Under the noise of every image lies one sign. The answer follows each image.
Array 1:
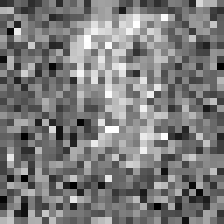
light pilcrow
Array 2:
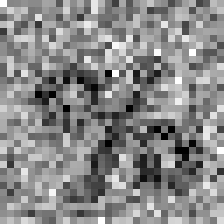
dark percent sign
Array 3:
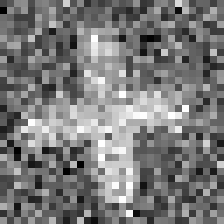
light plus sign
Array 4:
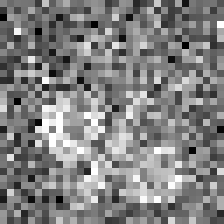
light percent sign
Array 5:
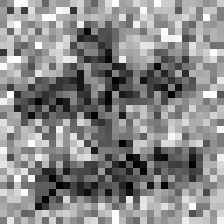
dark plus-minus sign
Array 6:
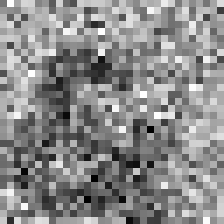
dark ampersand
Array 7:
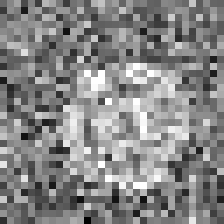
light at sign
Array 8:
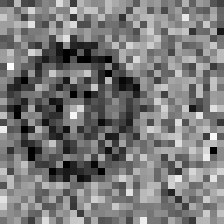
dark at sign
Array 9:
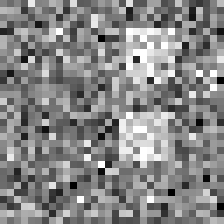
light colon
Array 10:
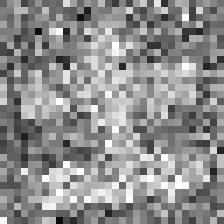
light plus-minus sign
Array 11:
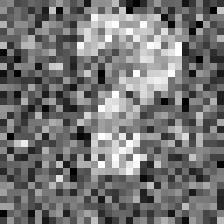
light question mark
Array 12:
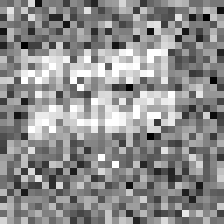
light equals sign
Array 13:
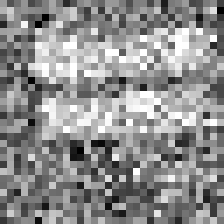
light equals sign
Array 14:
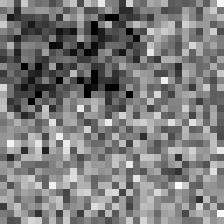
dark not-equal sign
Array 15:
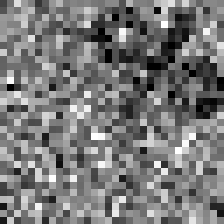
dark percent sign
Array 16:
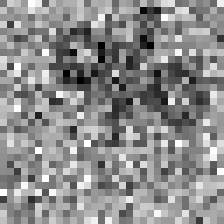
dark percent sign
